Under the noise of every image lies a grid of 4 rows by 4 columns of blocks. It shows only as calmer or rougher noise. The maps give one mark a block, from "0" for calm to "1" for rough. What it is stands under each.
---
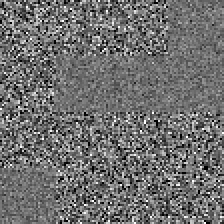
1 1 1 0
1 0 0 0
1 1 1 1
0 1 1 1
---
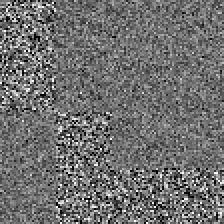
1 0 0 0
1 0 0 0
0 1 0 0
0 1 1 1
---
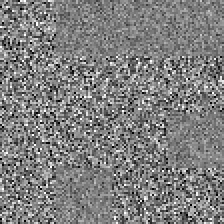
1 0 0 0
1 1 1 1
1 1 1 0
1 0 1 1
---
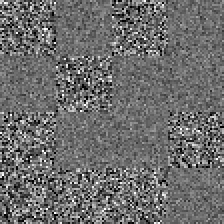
1 0 1 0
0 1 0 0
1 0 0 1
1 1 1 0
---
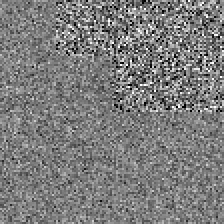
0 1 1 1
0 0 1 1
0 0 0 0
0 0 0 0
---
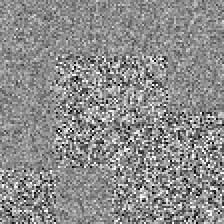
0 0 0 0
0 1 1 0
0 1 1 1
1 0 1 1
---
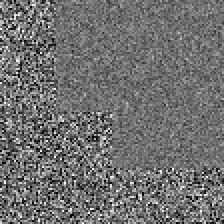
1 0 0 0
1 0 0 0
1 1 0 0
1 1 1 1
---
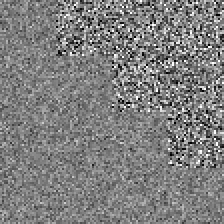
0 1 1 1
0 0 1 1
0 0 0 1
0 0 0 0
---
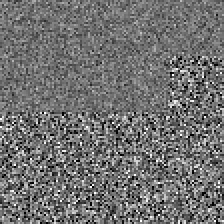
0 0 0 0
0 0 0 1
1 1 1 1
1 1 1 1
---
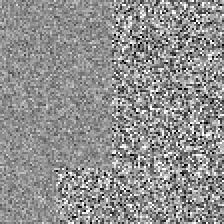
0 0 1 1
0 0 1 1
0 0 1 1
0 1 1 1
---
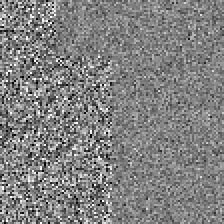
1 0 0 0
1 1 0 0
1 1 0 0
1 1 0 0
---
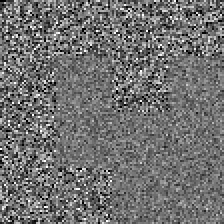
1 1 1 1
1 0 1 0
1 0 0 0
1 1 0 0
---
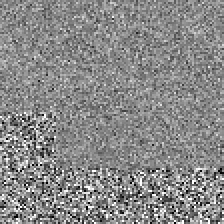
0 0 0 0
0 0 0 0
1 0 0 0
1 1 1 1
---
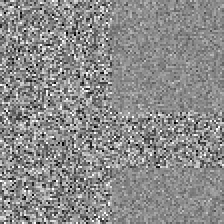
1 1 0 0
1 1 0 0
1 1 1 1
1 1 0 0
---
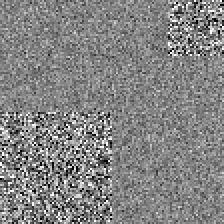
0 0 0 1
0 0 0 0
1 1 0 0
1 1 0 0
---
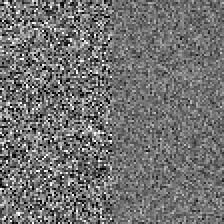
1 1 0 0
1 1 0 0
1 1 0 0
1 1 0 0
